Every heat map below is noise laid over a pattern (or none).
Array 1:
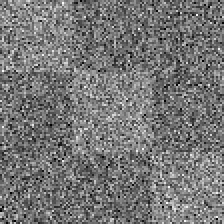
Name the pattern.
blocks along the diagonal
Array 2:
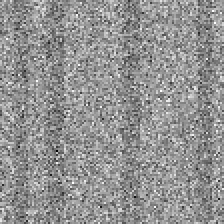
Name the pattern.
bands of columns
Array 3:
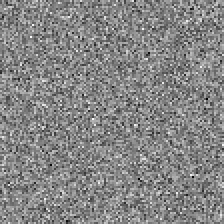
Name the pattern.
only noise
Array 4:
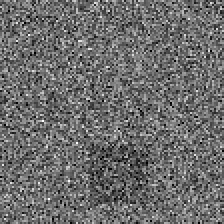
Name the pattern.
one block
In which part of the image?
bottom middle
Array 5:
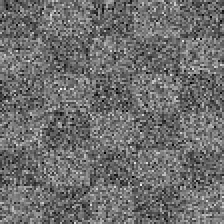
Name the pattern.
a checkerboard
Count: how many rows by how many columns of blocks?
6 by 5
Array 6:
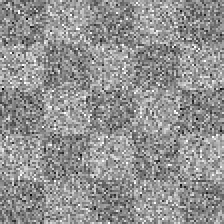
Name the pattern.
a checkerboard
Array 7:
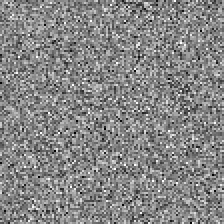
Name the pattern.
only noise
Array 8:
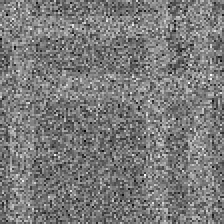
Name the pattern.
bands of rows crossing bands of columns
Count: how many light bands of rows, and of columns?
2 and 3
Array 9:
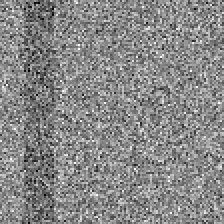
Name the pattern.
one band of columns
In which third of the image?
left
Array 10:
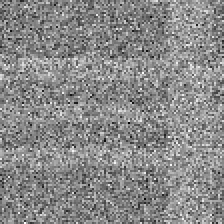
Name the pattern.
bands of rows crossing bands of columns
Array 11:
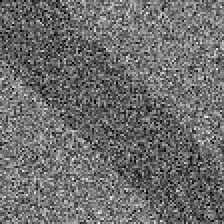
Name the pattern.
a diagonal band
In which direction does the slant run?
top left to bottom right
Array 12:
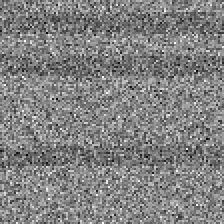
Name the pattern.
bands of rows
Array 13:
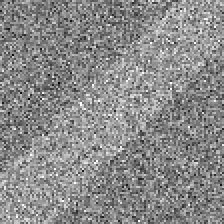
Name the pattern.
a diagonal band
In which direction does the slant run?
bottom left to top right
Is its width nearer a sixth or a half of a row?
a half
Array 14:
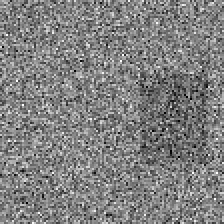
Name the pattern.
one block
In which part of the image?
middle right
